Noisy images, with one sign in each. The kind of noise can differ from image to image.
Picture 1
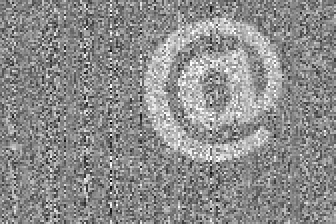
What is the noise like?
columns of uneven size
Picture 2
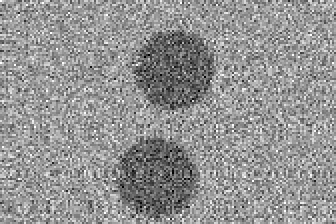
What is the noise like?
low rank plus noise
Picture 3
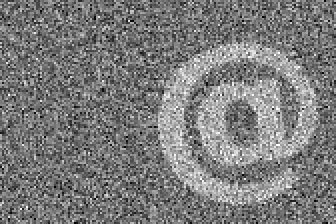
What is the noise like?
low rank plus noise
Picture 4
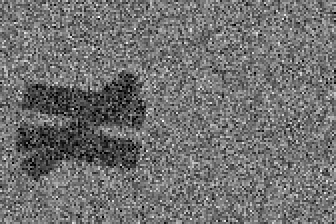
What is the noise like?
independent entries
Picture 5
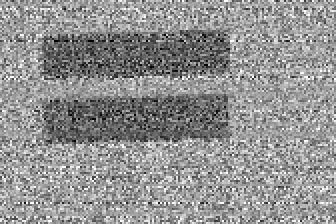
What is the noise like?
rows of uneven size
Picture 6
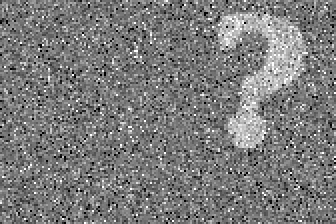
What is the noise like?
heavy tails
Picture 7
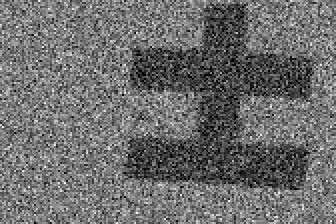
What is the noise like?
independent entries
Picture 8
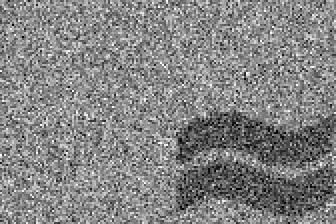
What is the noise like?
independent entries
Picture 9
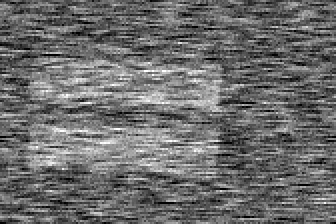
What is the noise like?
streaked along the rows
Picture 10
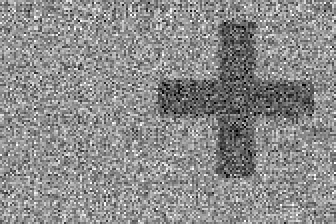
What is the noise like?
low rank plus noise
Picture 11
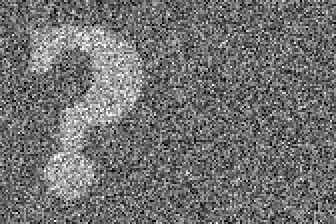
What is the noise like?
independent entries
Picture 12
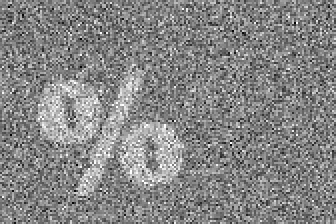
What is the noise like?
low rank plus noise
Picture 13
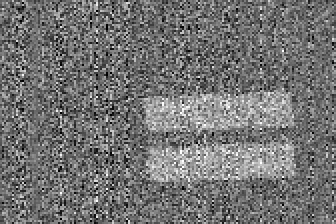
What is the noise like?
columns of uneven size
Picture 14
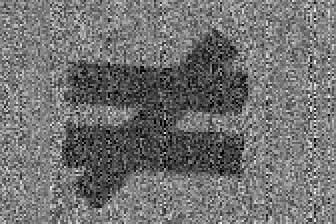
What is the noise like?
columns of uneven size
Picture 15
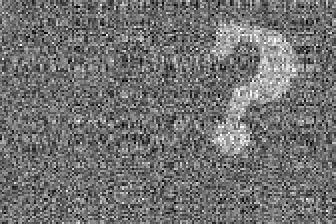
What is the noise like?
low rank plus noise
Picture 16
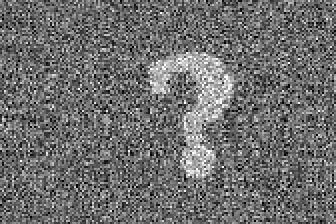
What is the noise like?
low rank plus noise
